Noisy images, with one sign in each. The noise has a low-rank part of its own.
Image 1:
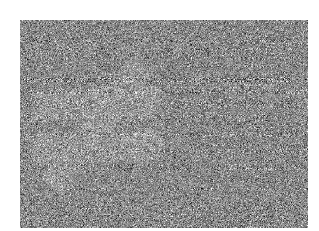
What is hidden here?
light not-equal sign
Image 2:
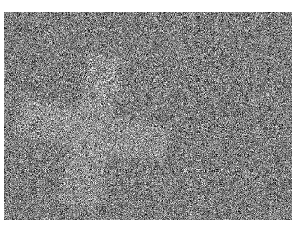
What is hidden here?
light plus sign
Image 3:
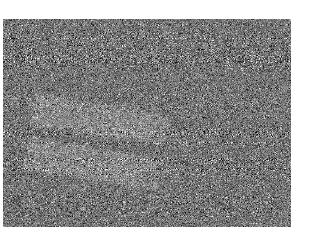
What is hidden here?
light equals sign
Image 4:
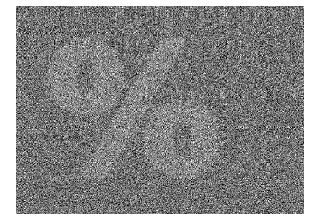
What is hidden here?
light percent sign
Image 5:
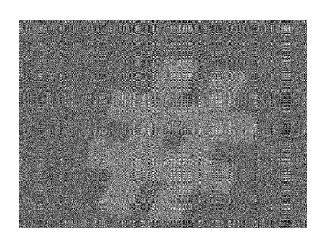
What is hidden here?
light hash sign
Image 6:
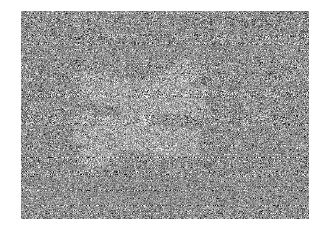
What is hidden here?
light not-equal sign
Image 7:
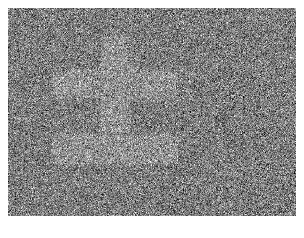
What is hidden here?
light plus-minus sign
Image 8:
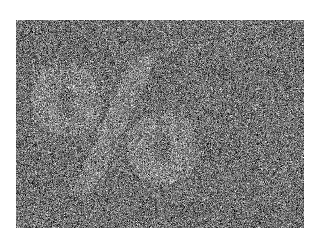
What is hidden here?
light percent sign
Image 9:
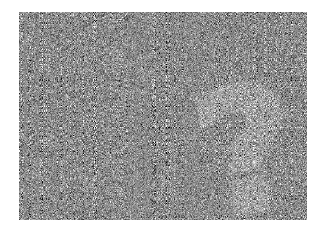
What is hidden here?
light question mark
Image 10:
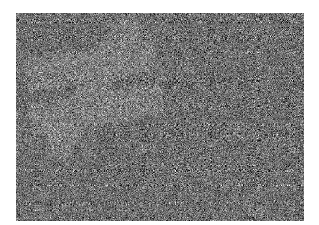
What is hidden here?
light not-equal sign
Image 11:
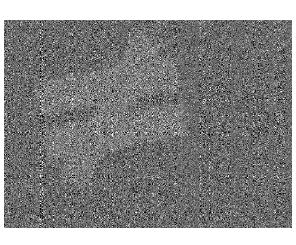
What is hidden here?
light not-equal sign
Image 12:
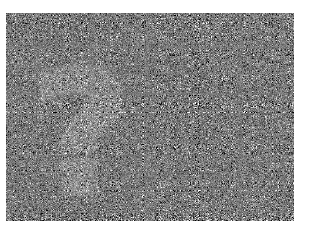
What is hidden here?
light question mark
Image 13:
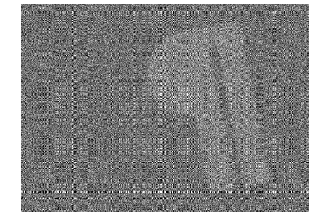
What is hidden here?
light pilcrow
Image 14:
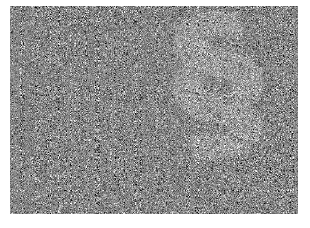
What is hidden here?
light section sign
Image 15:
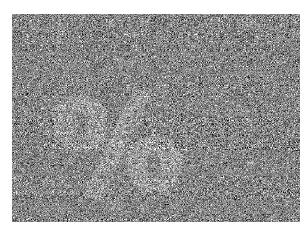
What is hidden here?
light percent sign
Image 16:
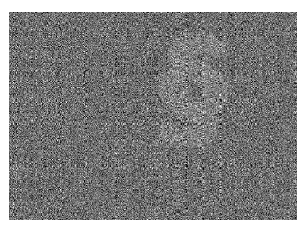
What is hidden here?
light section sign
